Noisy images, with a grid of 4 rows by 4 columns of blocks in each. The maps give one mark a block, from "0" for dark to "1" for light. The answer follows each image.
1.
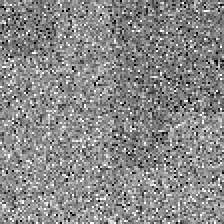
0 1 0 0
1 1 0 0
1 1 0 1
1 1 1 1
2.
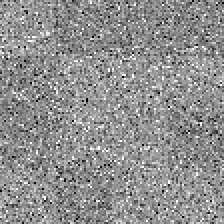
1 0 0 0
0 1 1 1
0 1 1 0
1 0 1 1
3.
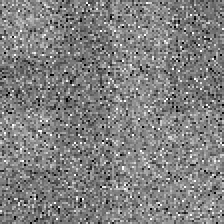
1 0 1 0
0 0 1 0
1 0 1 1
0 0 1 1
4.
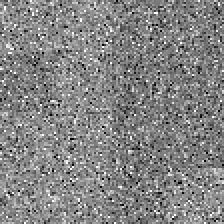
1 1 0 0
0 1 0 0
1 1 0 0
1 1 0 1
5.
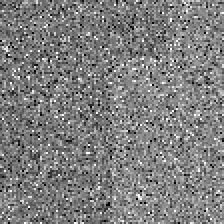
0 0 0 1
0 0 1 1
0 0 1 1
0 0 1 1
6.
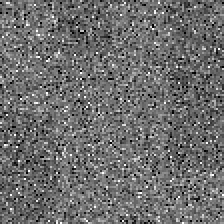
1 0 1 0
1 1 1 0
0 1 1 0
0 1 1 1
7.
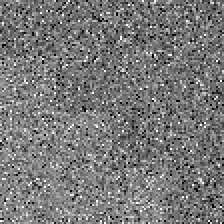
0 0 0 0
1 0 0 0
1 1 0 0
1 1 1 0
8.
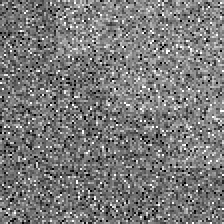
0 1 1 1
0 0 1 1
0 0 0 1
0 0 0 0
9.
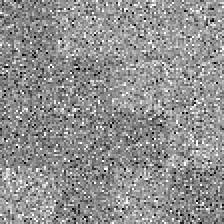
0 1 1 1
0 0 1 1
0 0 0 1
1 0 1 0
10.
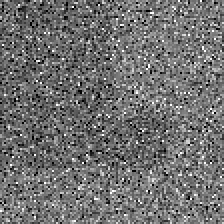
0 0 1 1
0 0 1 1
0 0 0 1
1 1 1 1
